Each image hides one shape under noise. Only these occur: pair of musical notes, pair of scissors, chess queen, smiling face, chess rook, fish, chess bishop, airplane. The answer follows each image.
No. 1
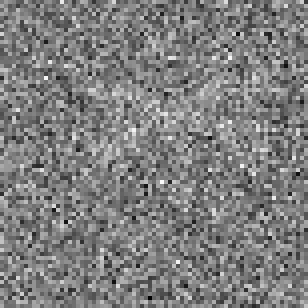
pair of scissors
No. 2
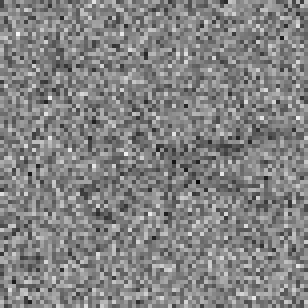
pair of scissors
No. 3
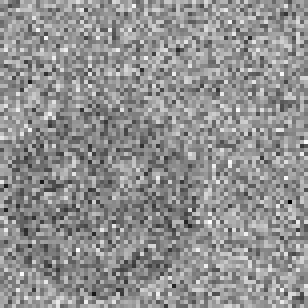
smiling face
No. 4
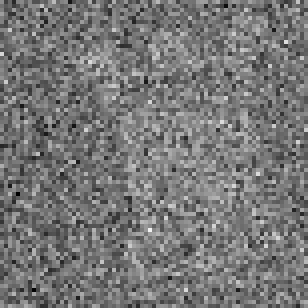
chess rook
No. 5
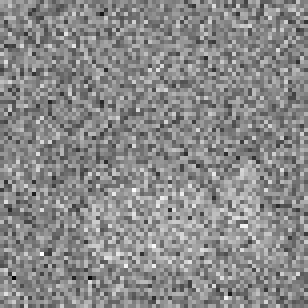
fish
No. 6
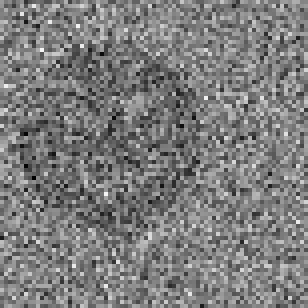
smiling face
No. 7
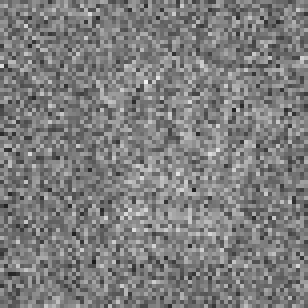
chess queen
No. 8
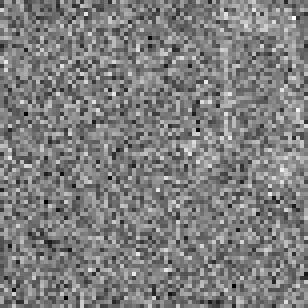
pair of musical notes
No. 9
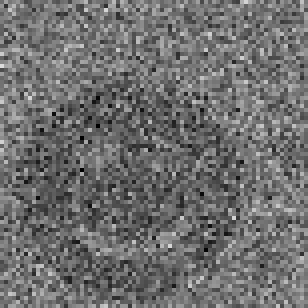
smiling face
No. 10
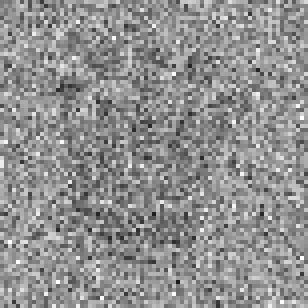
chess queen
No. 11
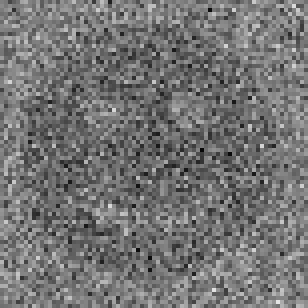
smiling face
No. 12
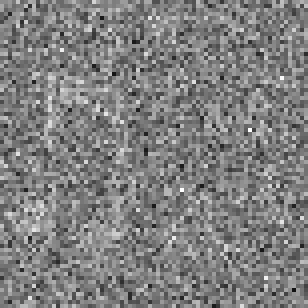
pair of musical notes
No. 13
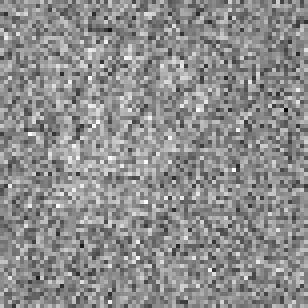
chess queen
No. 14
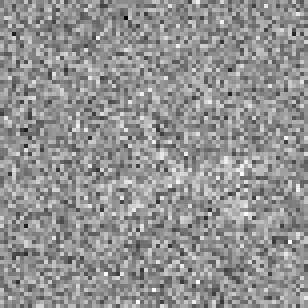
pair of scissors
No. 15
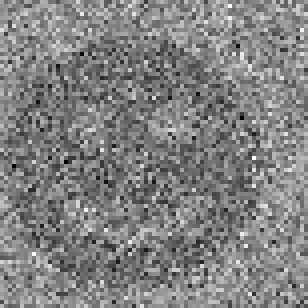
smiling face
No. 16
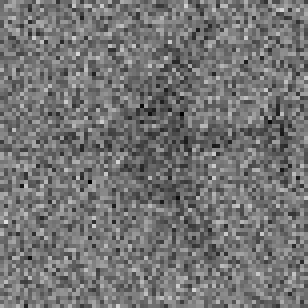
airplane
